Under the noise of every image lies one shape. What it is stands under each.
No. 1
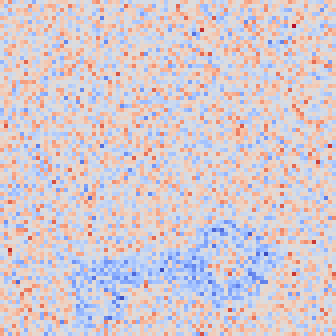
blue key
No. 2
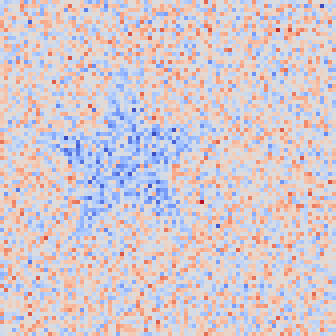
blue star
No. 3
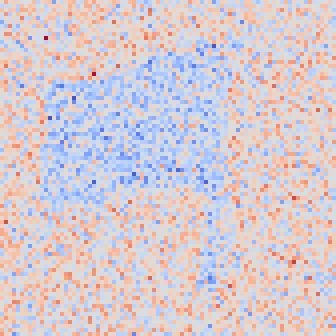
blue flag
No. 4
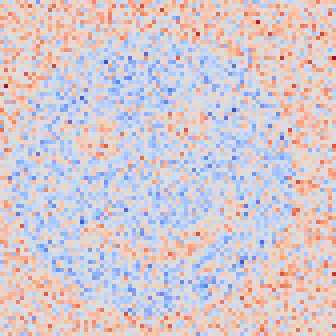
blue smiling face
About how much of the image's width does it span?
nearly all
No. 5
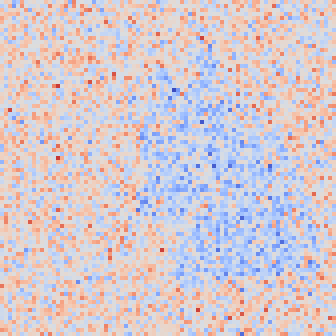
blue chess knight
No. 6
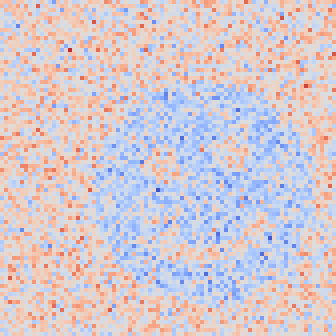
blue smiling face
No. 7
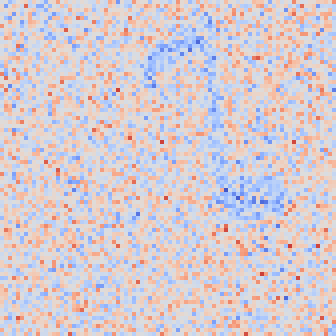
blue musical note
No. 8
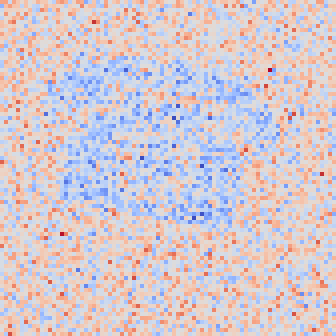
blue telephone
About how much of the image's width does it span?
two thirds
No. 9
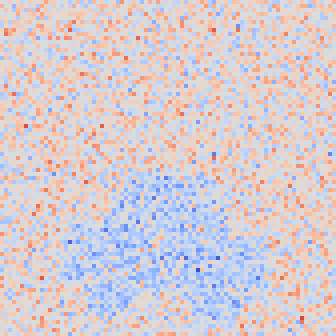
blue car
